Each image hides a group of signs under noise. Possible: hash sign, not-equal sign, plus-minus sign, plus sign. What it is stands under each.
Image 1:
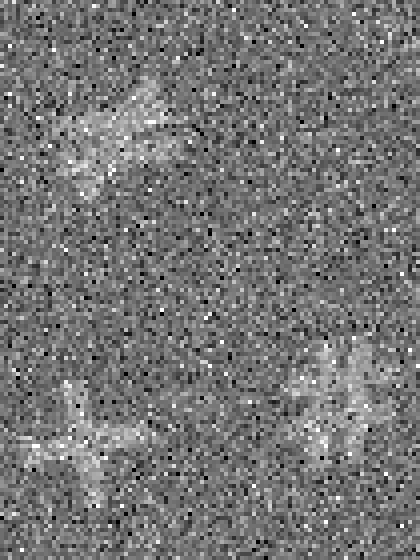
top left: not-equal sign; bottom left: plus sign; bottom right: hash sign
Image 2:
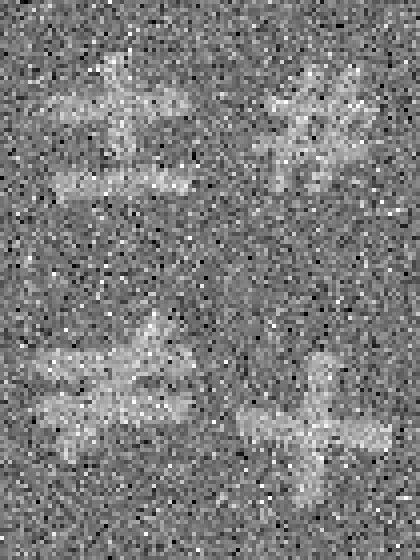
top left: plus-minus sign; top right: hash sign; bottom left: not-equal sign; bottom right: plus sign
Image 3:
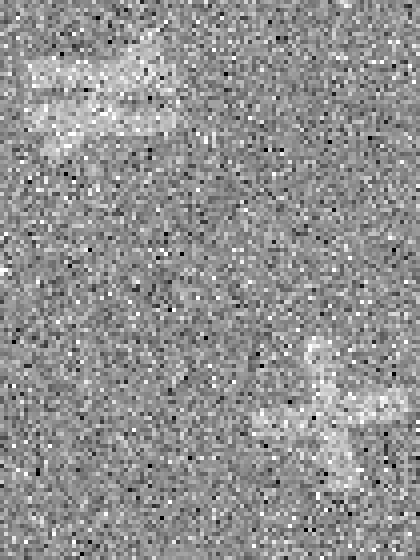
top left: not-equal sign; bottom right: plus sign
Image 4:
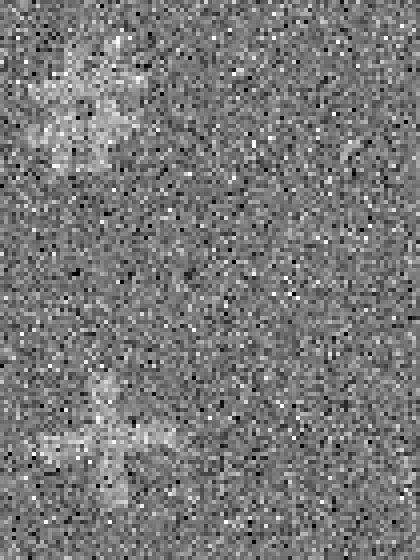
top left: hash sign; bottom left: plus sign
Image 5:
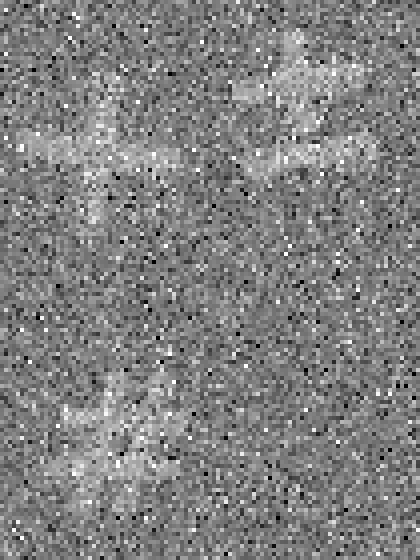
top left: plus sign; top right: plus-minus sign; bottom left: hash sign
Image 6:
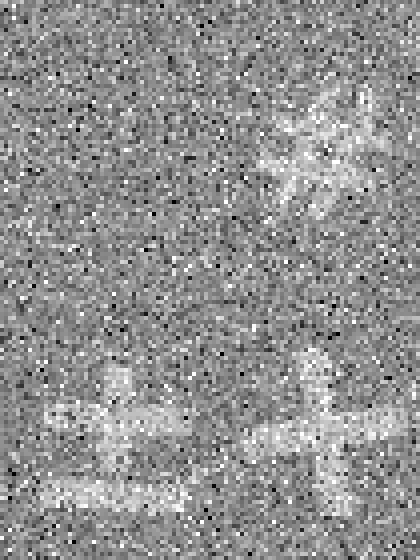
top right: hash sign; bottom left: plus-minus sign; bottom right: plus sign
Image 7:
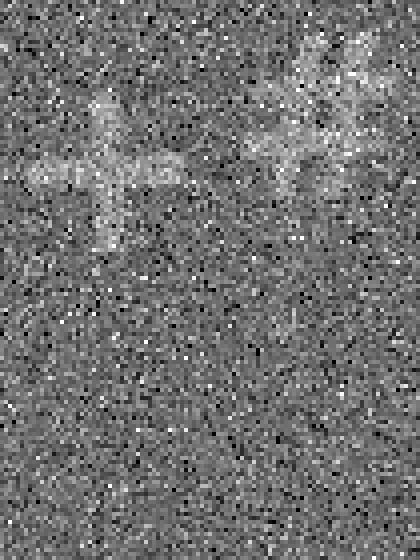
top left: plus sign; top right: hash sign
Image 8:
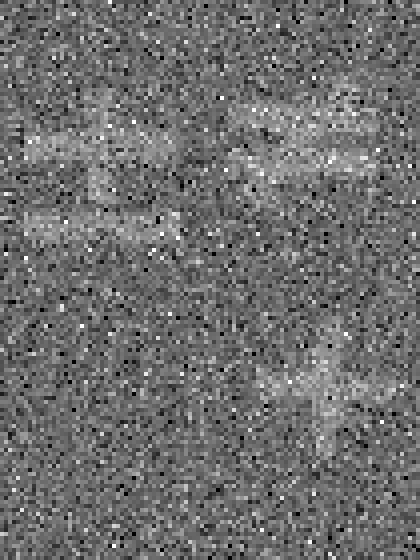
top left: plus-minus sign; top right: not-equal sign; bottom right: plus sign
